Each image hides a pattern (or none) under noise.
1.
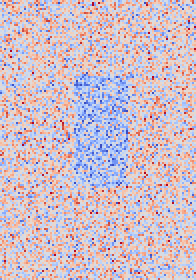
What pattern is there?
one block
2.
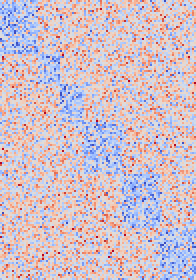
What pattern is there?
blocks along the diagonal
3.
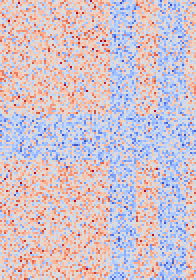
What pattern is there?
bands of rows crossing bands of columns
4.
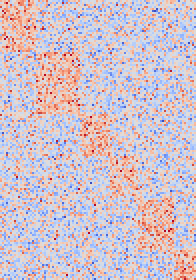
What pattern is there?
blocks along the diagonal
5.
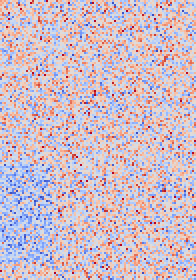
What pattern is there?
one block
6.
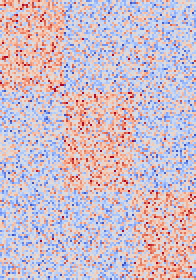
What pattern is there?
blocks along the diagonal
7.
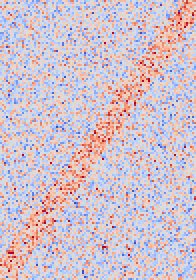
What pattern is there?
a diagonal band
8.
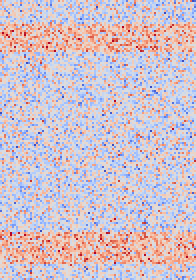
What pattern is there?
bands of rows
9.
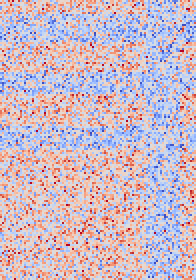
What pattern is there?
bands of rows crossing bands of columns
